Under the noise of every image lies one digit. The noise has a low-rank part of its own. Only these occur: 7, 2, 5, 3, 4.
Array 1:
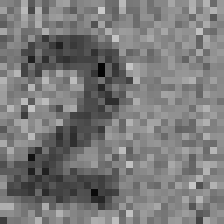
2
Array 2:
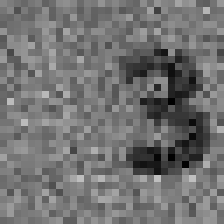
3
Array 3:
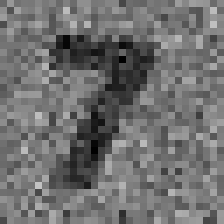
7
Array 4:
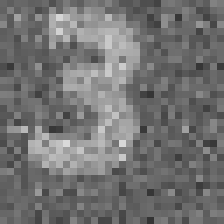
3
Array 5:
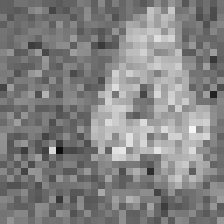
4
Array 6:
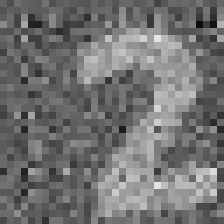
2
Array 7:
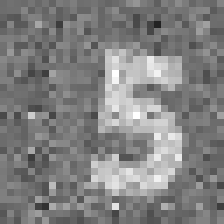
5
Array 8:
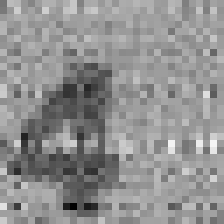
4
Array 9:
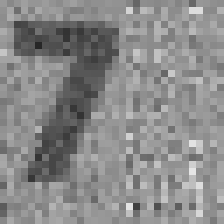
7
